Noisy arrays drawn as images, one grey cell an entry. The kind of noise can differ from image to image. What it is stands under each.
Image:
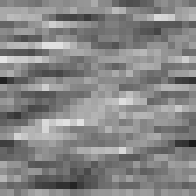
streaked along the rows
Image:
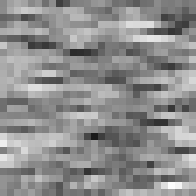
streaked along the rows
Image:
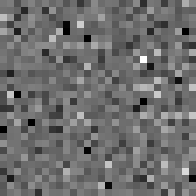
heavy tails
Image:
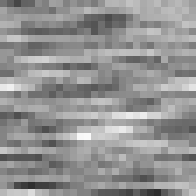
streaked along the rows
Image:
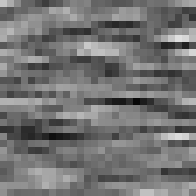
streaked along the rows
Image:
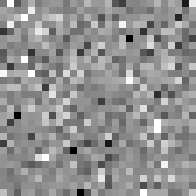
heavy tails
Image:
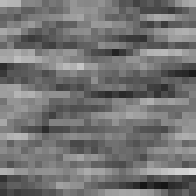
streaked along the rows
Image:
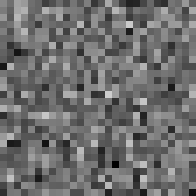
low rank plus noise
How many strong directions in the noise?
five to eight
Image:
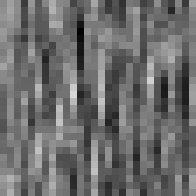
streaked along the columns
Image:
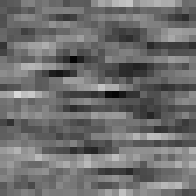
streaked along the rows
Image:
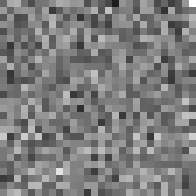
independent entries
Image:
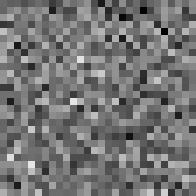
low rank plus noise
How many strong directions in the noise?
five to eight
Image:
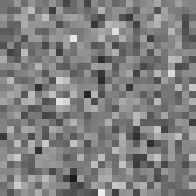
independent entries
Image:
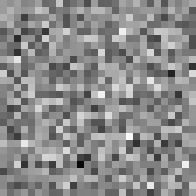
independent entries
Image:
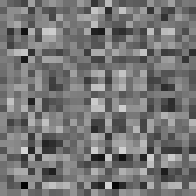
low rank plus noise
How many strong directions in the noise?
one
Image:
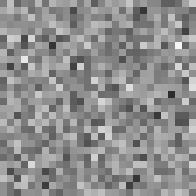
independent entries
